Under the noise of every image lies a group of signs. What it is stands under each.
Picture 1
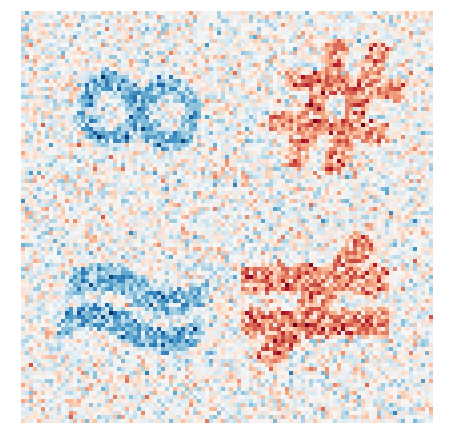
top left: blue infinity sign; top right: red hash sign; bottom left: blue approximately sign; bottom right: red not-equal sign
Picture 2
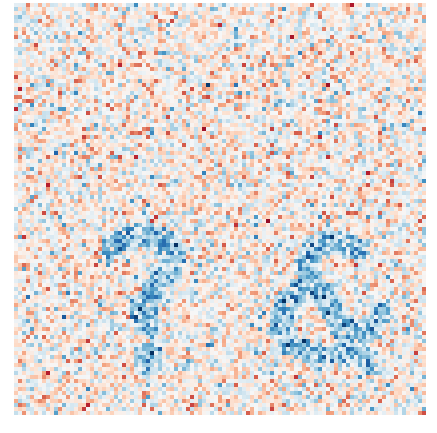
bottom left: blue question mark; bottom right: blue ampersand
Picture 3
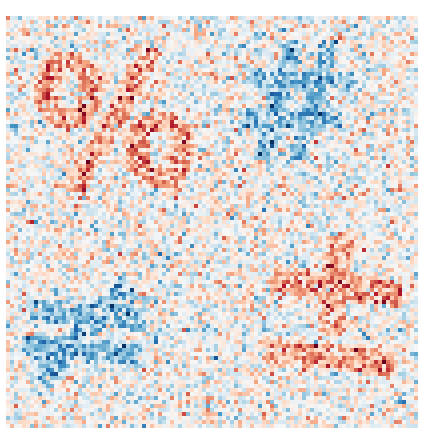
top left: red percent sign; top right: blue hash sign; bottom left: blue not-equal sign; bottom right: red plus-minus sign
